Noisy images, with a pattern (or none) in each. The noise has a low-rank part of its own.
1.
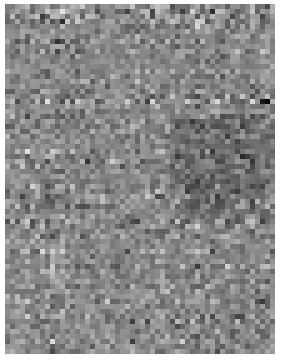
one block
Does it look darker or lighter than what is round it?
darker
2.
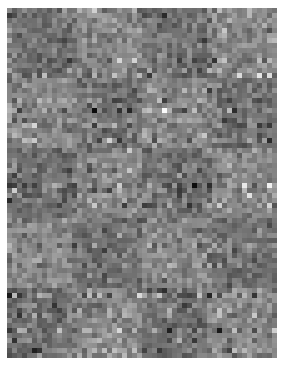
a checkerboard
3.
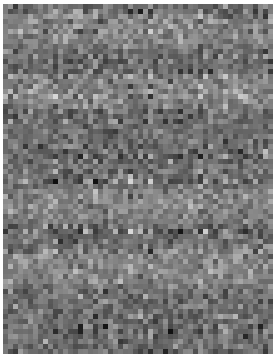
bands of rows
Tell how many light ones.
4
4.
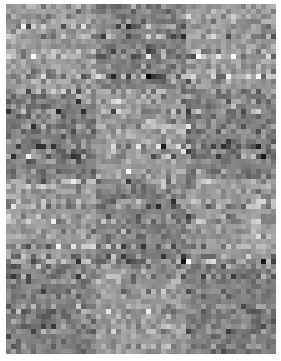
a checkerboard
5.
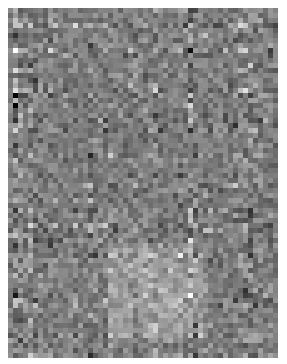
one block
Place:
bottom middle
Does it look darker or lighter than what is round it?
lighter
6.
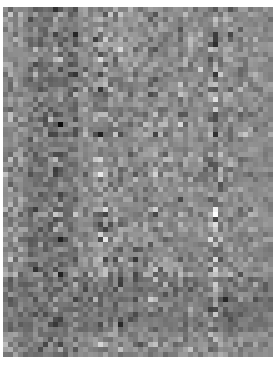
bands of rows crossing bands of columns
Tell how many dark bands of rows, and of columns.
1 and 1
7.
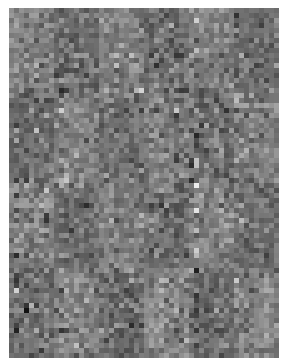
a checkerboard
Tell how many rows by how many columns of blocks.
4 by 6
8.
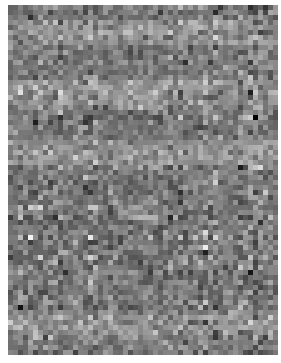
bands of rows
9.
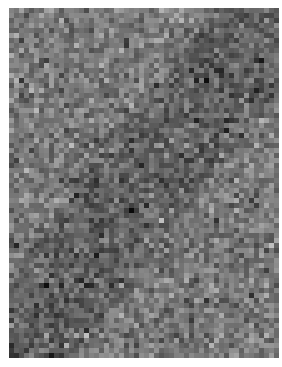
a diagonal band
